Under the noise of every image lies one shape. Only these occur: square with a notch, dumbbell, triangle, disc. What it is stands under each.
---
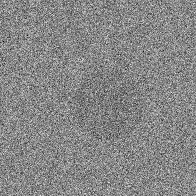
disc
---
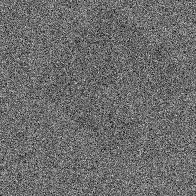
square with a notch
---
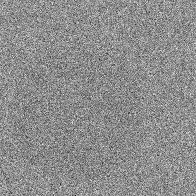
disc
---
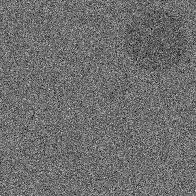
disc
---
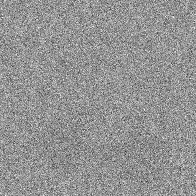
dumbbell
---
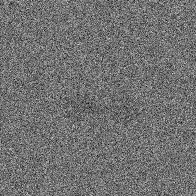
dumbbell
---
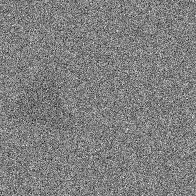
triangle
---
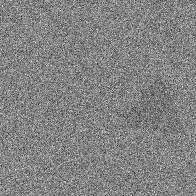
triangle
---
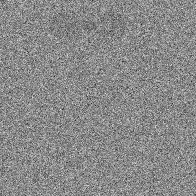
dumbbell
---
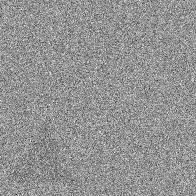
triangle
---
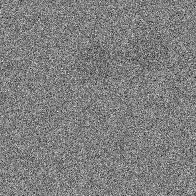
dumbbell
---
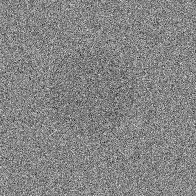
disc
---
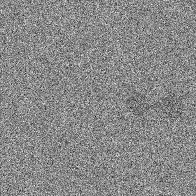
dumbbell
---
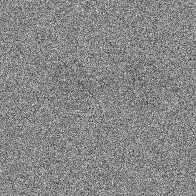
dumbbell
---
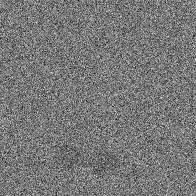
dumbbell
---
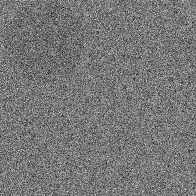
disc
